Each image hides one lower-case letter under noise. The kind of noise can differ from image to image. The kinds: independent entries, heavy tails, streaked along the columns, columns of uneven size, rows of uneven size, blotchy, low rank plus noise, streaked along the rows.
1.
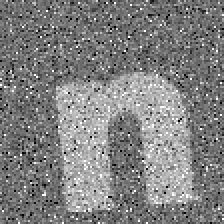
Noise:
heavy tails
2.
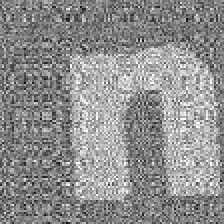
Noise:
low rank plus noise
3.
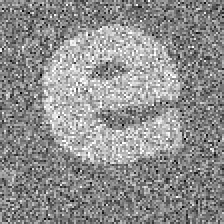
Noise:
independent entries
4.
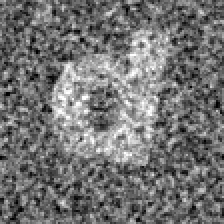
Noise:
blotchy
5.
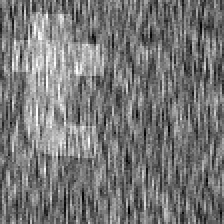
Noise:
streaked along the columns
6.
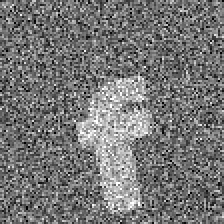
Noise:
independent entries
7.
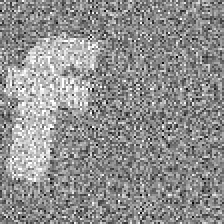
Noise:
low rank plus noise
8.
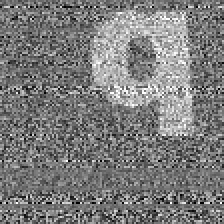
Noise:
rows of uneven size
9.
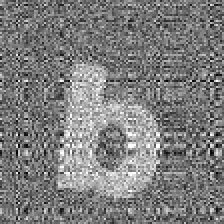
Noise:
low rank plus noise
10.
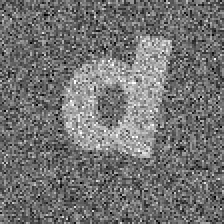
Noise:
independent entries
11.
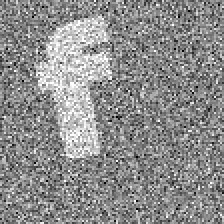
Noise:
independent entries
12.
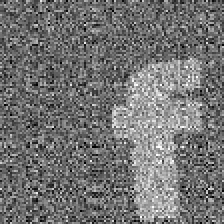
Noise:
low rank plus noise
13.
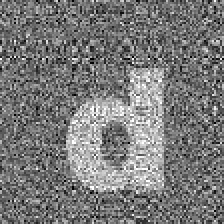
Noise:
low rank plus noise
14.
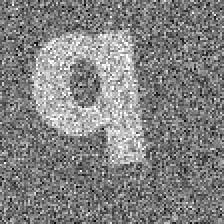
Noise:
independent entries
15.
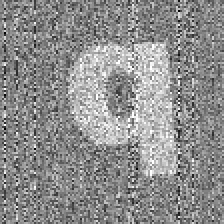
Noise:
columns of uneven size
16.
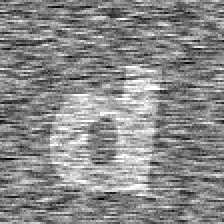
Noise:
streaked along the rows
